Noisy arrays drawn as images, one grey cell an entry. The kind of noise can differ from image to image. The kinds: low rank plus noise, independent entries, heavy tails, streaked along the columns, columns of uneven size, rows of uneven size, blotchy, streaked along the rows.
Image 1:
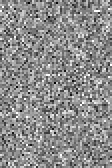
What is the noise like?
independent entries
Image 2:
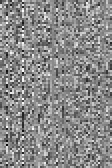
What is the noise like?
columns of uneven size
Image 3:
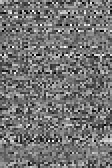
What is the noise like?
rows of uneven size
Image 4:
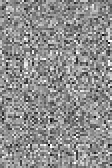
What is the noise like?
low rank plus noise
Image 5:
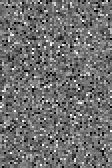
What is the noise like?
heavy tails
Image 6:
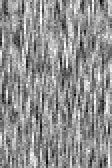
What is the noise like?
streaked along the columns
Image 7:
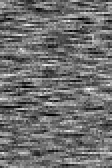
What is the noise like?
streaked along the rows
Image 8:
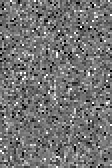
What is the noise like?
heavy tails
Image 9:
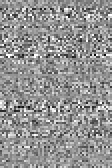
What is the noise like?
rows of uneven size
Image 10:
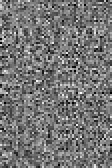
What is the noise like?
low rank plus noise
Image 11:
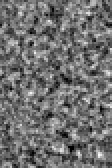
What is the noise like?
blotchy
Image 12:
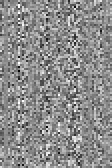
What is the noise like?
columns of uneven size
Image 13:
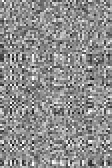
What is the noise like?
low rank plus noise
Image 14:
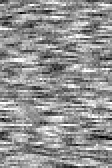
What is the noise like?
streaked along the rows
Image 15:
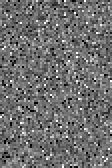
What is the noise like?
heavy tails
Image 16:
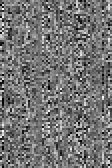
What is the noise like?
columns of uneven size
